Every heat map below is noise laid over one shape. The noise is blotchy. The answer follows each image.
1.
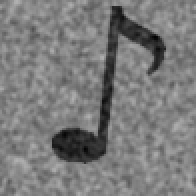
musical note
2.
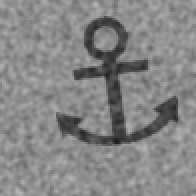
anchor
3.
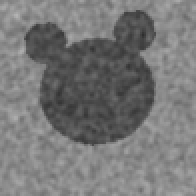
bear's head
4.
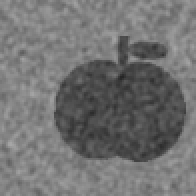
apple
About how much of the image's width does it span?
two thirds
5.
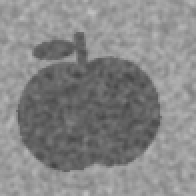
apple
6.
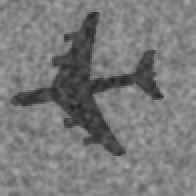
airplane
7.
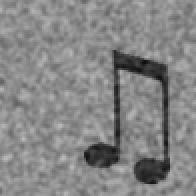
pair of musical notes
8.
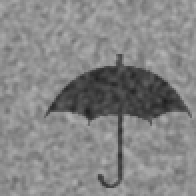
umbrella
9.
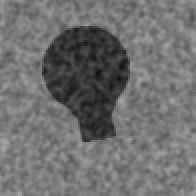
light bulb
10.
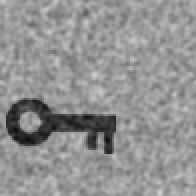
key
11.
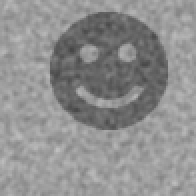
smiling face
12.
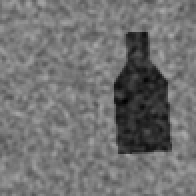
bottle
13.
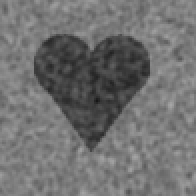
heart
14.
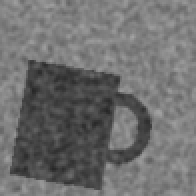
cup
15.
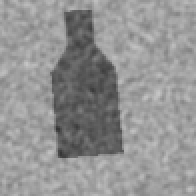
bottle
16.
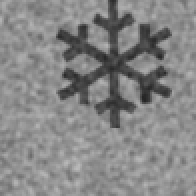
snowflake
